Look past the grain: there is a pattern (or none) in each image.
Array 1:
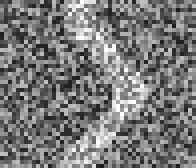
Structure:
a wavy band
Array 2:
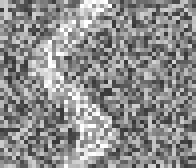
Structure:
a wavy band
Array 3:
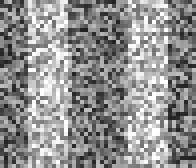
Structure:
vertical stripes
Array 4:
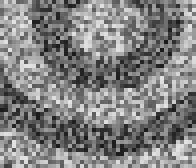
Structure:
rings round one point
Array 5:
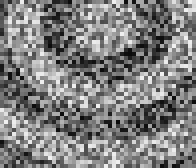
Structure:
rings round one point
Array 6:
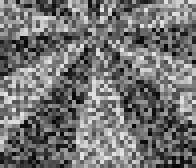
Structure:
spokes from one point
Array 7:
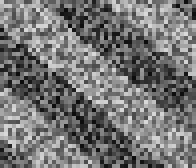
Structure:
diagonal stripes
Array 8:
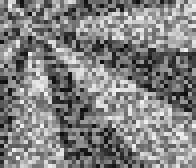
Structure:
spokes from one point
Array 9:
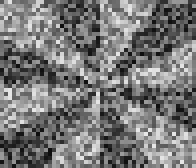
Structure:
spokes from one point
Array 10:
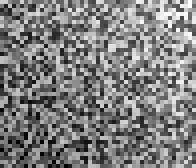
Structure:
a smooth slope
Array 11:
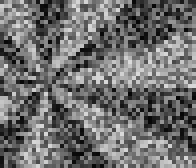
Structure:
spokes from one point
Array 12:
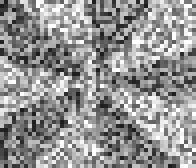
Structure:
spokes from one point
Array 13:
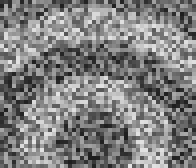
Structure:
rings round one point
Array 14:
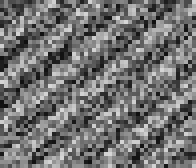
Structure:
diagonal stripes
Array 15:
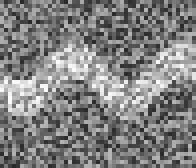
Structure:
a wavy band
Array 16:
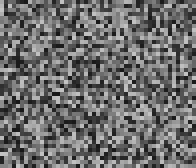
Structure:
only noise
